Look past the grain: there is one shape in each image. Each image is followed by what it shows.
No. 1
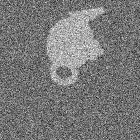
teapot
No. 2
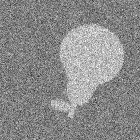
pear
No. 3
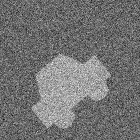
car
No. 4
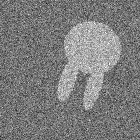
rabbit's head
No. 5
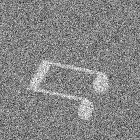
pair of musical notes
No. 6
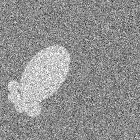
footprint
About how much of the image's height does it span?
half
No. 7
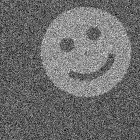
smiling face
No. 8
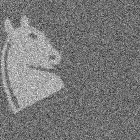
chess knight
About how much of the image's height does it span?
two thirds
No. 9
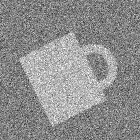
cup
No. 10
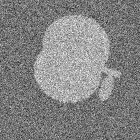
apple
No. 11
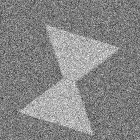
bow tie
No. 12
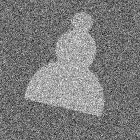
chess pawn
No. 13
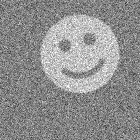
smiling face
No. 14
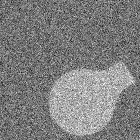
light bulb
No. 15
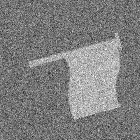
flag
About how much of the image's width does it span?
two thirds
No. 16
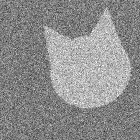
cat's head
